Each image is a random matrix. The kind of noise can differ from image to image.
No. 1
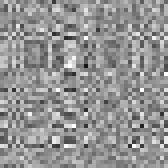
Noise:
low rank plus noise
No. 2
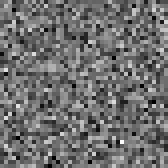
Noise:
independent entries
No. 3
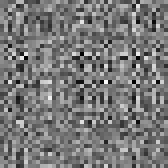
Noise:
low rank plus noise
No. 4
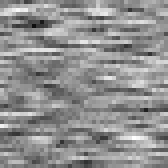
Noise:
streaked along the rows
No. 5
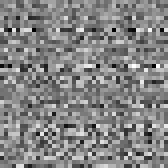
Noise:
rows of uneven size
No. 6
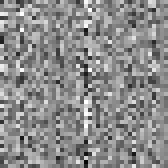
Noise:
columns of uneven size
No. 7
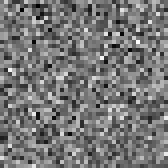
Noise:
independent entries
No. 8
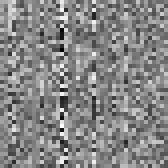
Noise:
columns of uneven size
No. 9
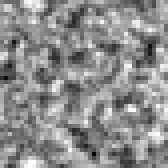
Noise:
blotchy
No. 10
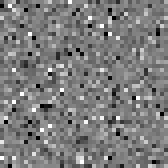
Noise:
heavy tails
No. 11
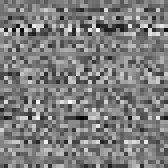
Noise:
rows of uneven size
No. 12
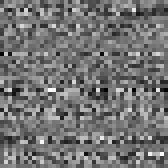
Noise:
rows of uneven size
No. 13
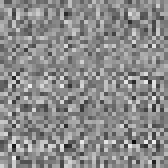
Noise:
low rank plus noise
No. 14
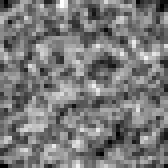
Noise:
blotchy
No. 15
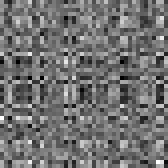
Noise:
low rank plus noise
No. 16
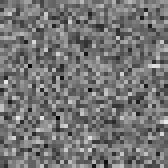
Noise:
independent entries
